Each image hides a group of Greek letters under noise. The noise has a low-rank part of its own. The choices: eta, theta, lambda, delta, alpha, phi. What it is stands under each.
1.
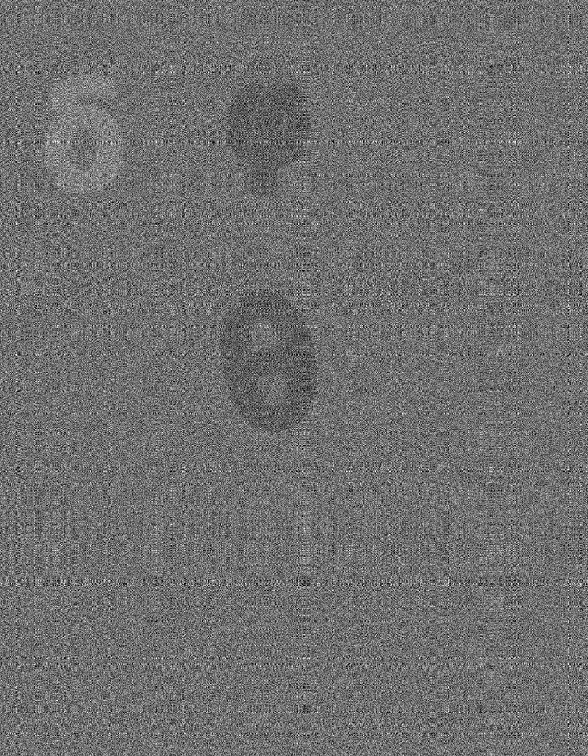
top left: light delta; top middle: dark phi; centre: dark theta
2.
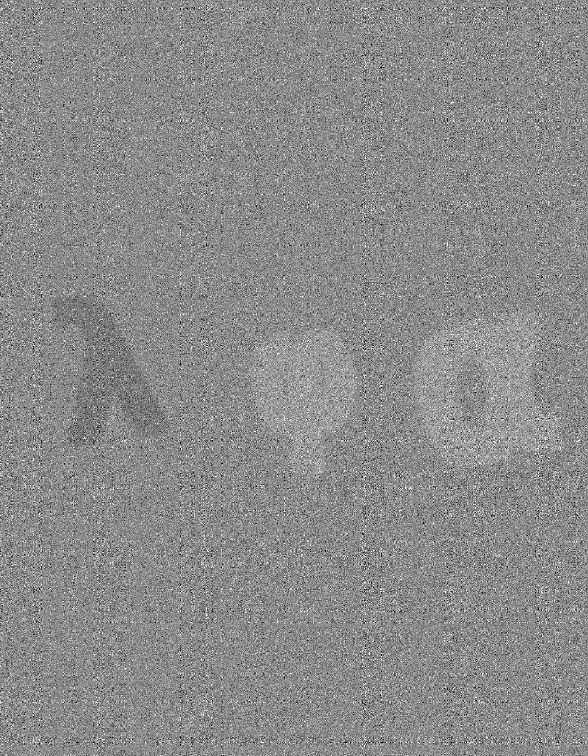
middle left: dark lambda; centre: light phi; middle right: light alpha
